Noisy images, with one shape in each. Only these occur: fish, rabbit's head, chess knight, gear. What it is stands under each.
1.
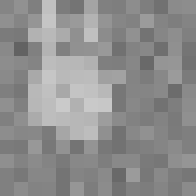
light rabbit's head
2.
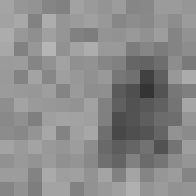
dark chess knight
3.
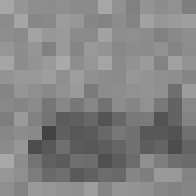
dark fish
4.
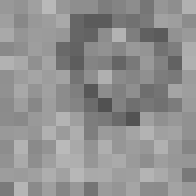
dark gear
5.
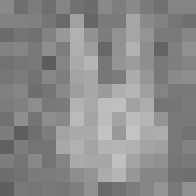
light rabbit's head
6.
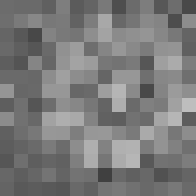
light gear
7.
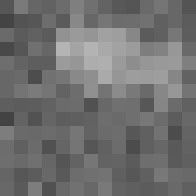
light fish
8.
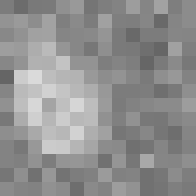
light chess knight
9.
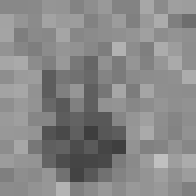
dark rabbit's head
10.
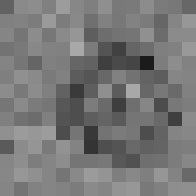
dark gear
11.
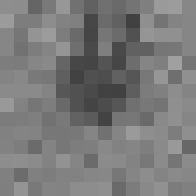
dark rabbit's head
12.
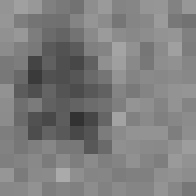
dark chess knight
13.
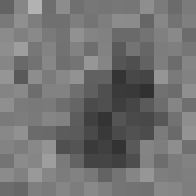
dark chess knight
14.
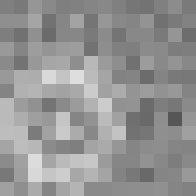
light gear
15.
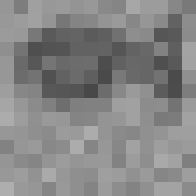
dark fish
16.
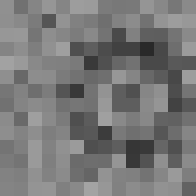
dark gear
